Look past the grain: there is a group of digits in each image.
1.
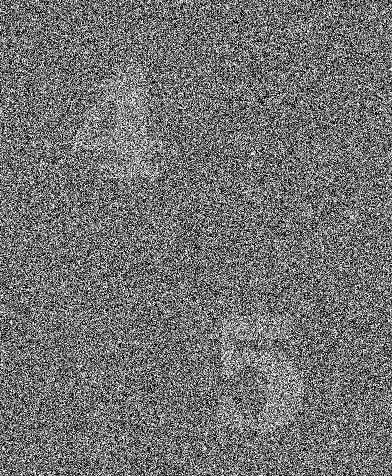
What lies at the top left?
4
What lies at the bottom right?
5
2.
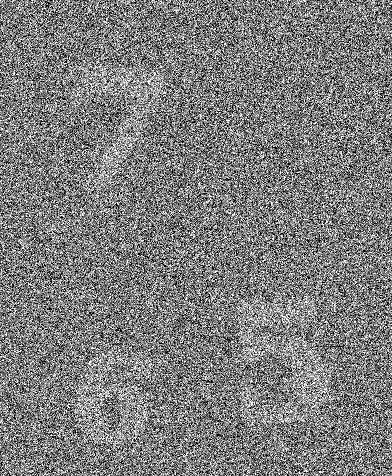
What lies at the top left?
7
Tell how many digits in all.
3
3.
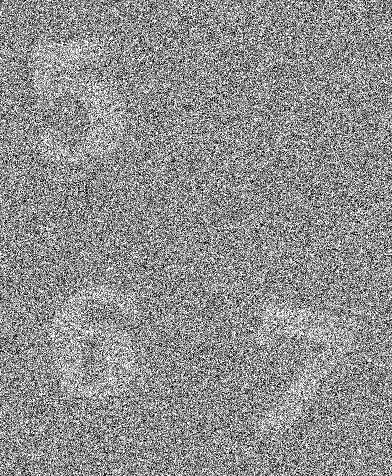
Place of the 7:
bottom right
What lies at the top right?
nothing
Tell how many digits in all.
3
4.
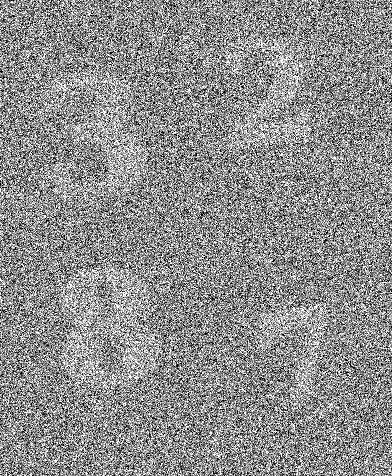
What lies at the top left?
3
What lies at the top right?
2
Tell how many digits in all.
4
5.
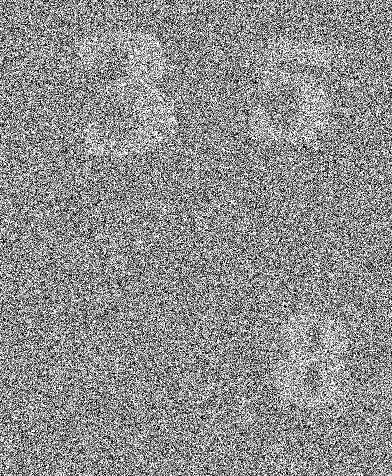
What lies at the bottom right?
8
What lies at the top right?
5
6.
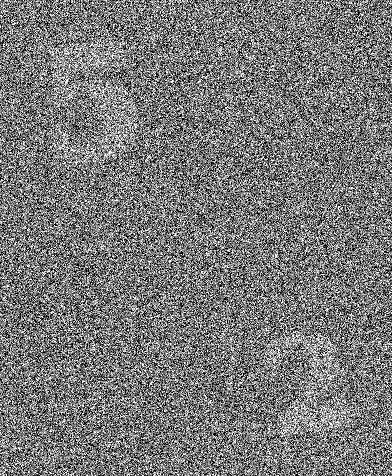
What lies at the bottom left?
nothing
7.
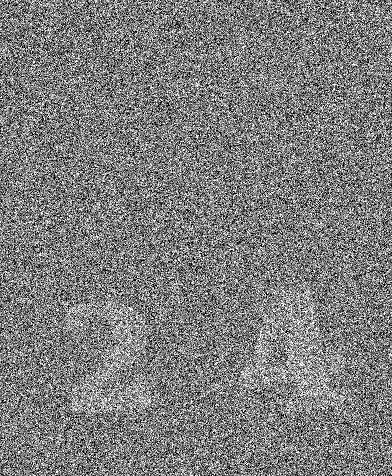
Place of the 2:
bottom left
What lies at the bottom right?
4
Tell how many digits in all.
2
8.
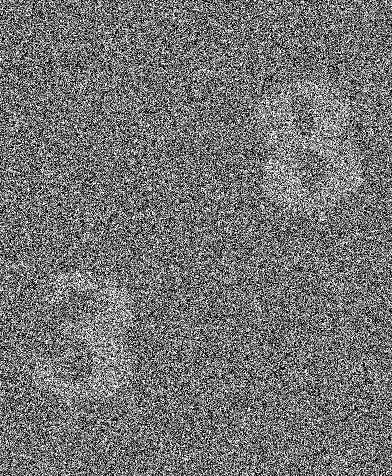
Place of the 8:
top right
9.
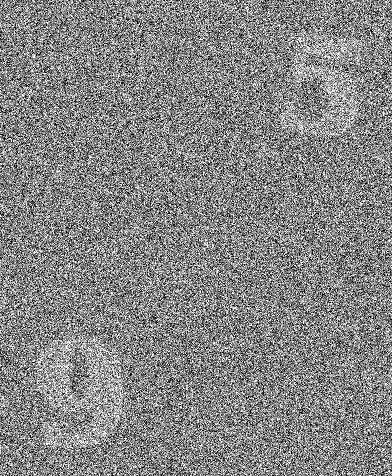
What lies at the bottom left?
9
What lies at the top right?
5
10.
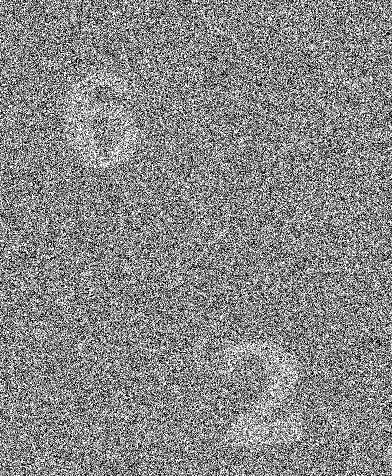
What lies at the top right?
nothing
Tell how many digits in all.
2
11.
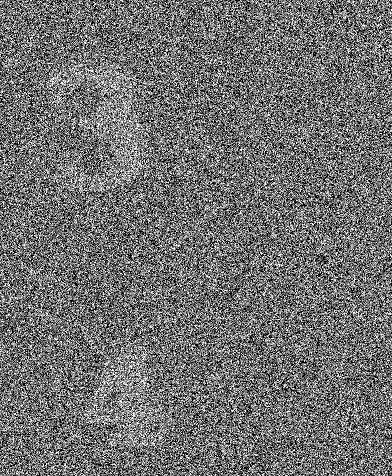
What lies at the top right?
nothing
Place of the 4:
bottom left
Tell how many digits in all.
2
